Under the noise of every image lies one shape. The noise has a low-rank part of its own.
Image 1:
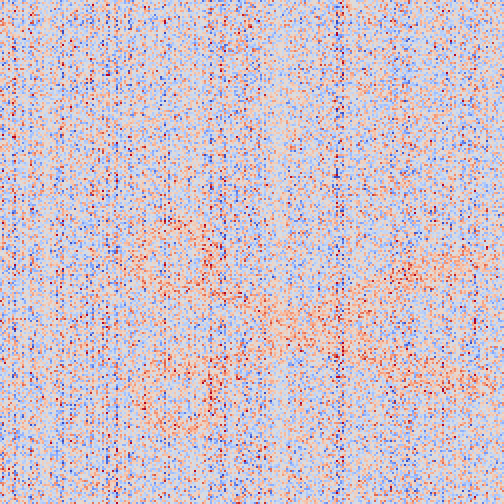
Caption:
red pair of scissors
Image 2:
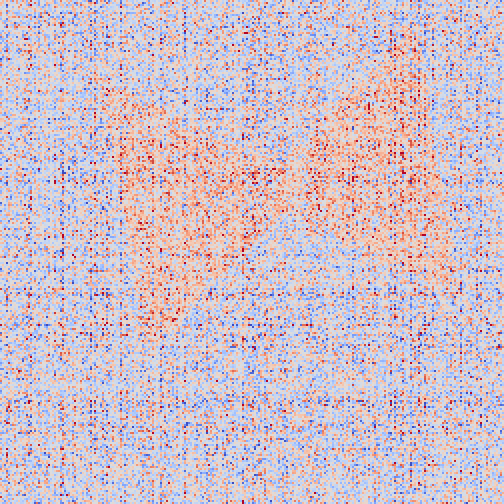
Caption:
red bow tie
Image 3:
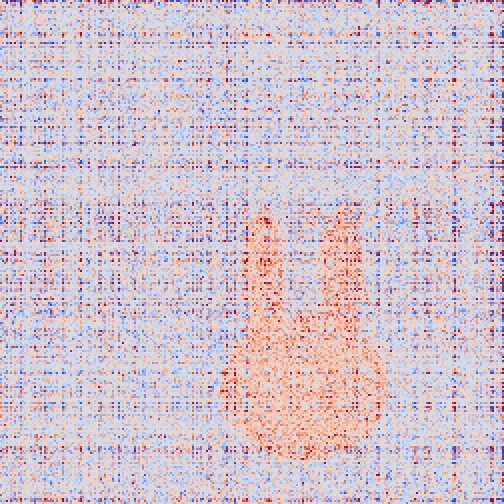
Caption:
red rabbit's head
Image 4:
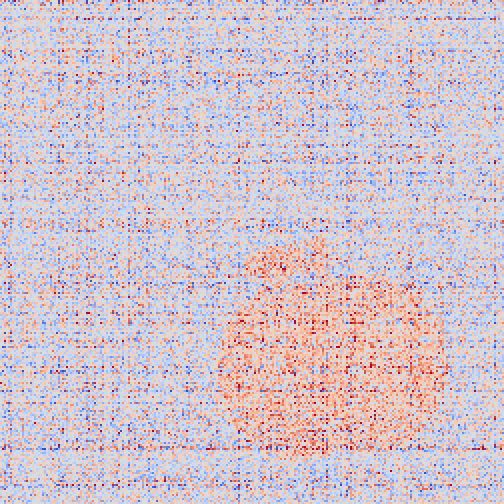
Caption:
red apple
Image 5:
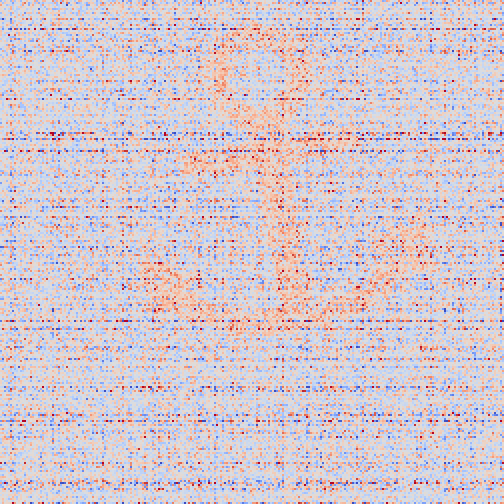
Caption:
red anchor
